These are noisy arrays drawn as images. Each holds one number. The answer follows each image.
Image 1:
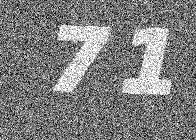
71
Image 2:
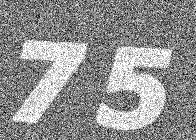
75
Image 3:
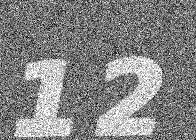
12
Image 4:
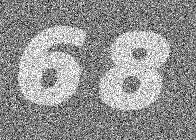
68
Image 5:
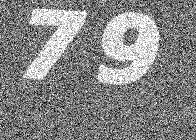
79
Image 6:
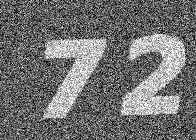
72
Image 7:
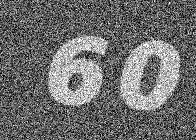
60
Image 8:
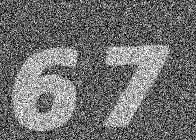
67
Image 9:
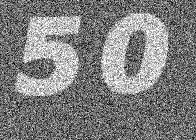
50
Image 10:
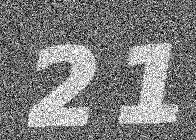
21
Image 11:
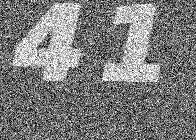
41
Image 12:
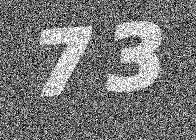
73
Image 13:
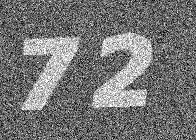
72
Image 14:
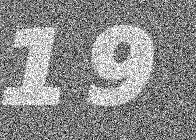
19
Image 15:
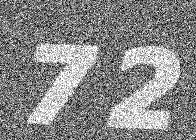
72
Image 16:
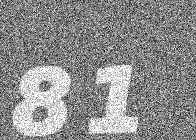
81
